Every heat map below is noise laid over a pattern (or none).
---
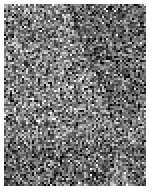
spokes from one point
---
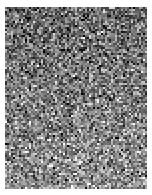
a smooth slope
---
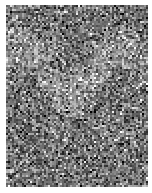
a wavy band
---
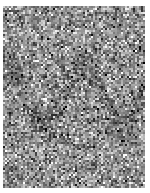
a wavy band
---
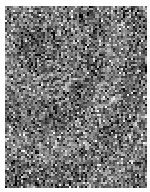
rings round one point
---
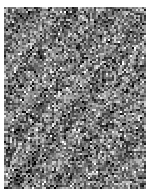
diagonal stripes
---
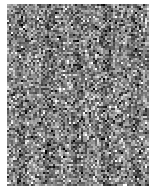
vertical stripes
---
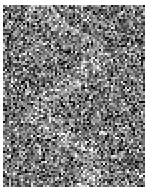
a wavy band
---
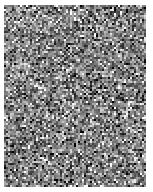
only noise
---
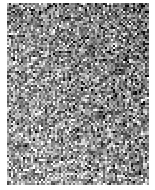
a smooth slope
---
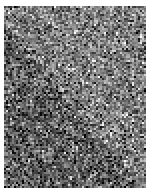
a sharp edge
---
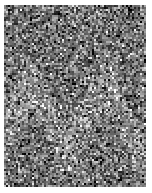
a wavy band
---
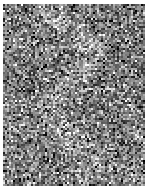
a wavy band
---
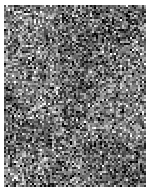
spokes from one point
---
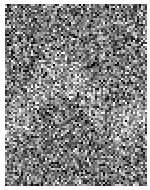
a wavy band
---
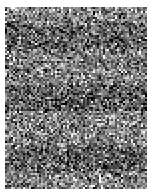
horizontal stripes
